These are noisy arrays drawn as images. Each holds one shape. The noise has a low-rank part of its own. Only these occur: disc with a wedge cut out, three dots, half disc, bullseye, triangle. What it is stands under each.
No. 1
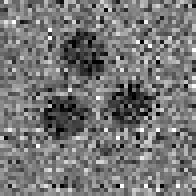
dark three dots
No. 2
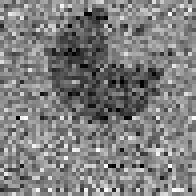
dark disc with a wedge cut out
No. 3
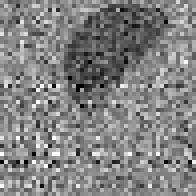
dark half disc
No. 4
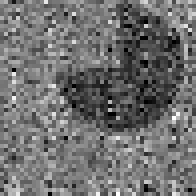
dark disc with a wedge cut out
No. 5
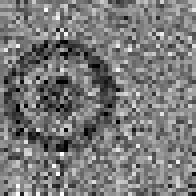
dark bullseye
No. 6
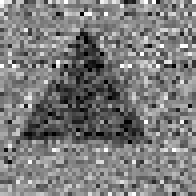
dark triangle
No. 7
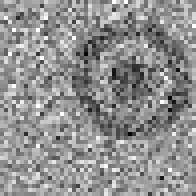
dark bullseye
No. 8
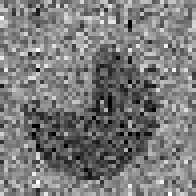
dark disc with a wedge cut out
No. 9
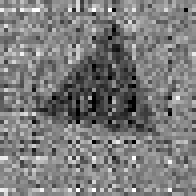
dark triangle
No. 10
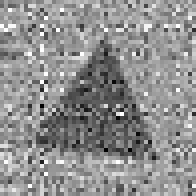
dark triangle
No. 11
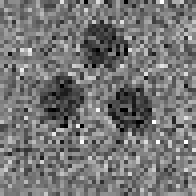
dark three dots
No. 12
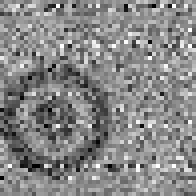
dark bullseye
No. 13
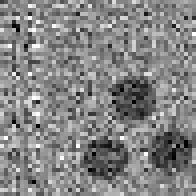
dark three dots
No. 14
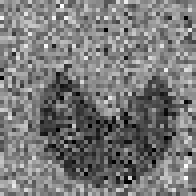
dark disc with a wedge cut out
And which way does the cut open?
up
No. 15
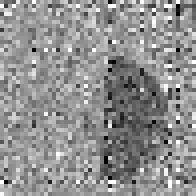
dark half disc
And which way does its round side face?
right
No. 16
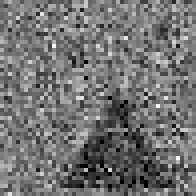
dark triangle
